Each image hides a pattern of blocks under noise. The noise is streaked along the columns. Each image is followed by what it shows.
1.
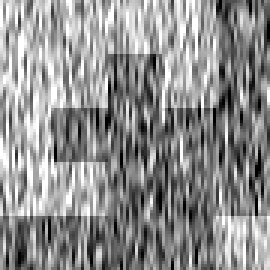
mirrored about the diagonal from the top left
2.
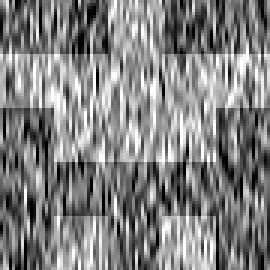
left and right mirror each other
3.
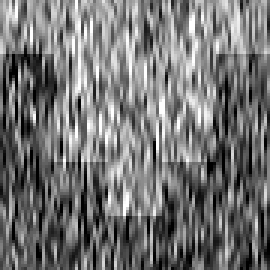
left and right mirror each other
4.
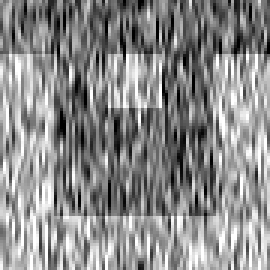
left and right mirror each other
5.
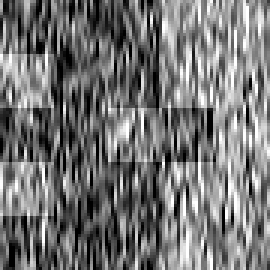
top and bottom mirror each other
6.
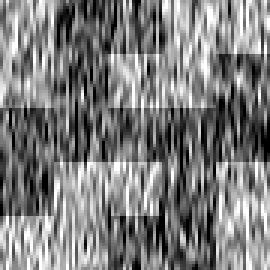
the same after a half turn
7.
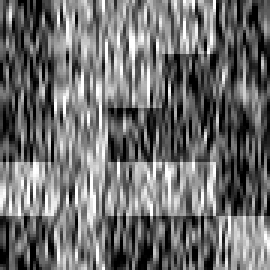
no symmetry
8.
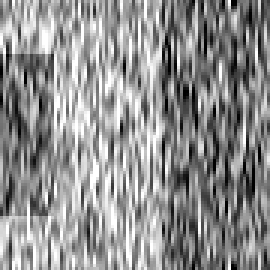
top and bottom mirror each other
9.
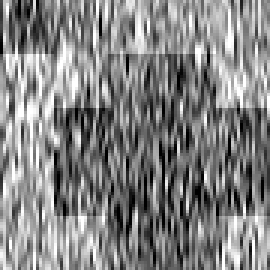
mirrored about the diagonal from the top left
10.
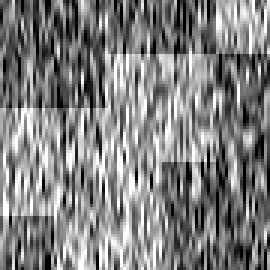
mirrored about the diagonal from the bottom left
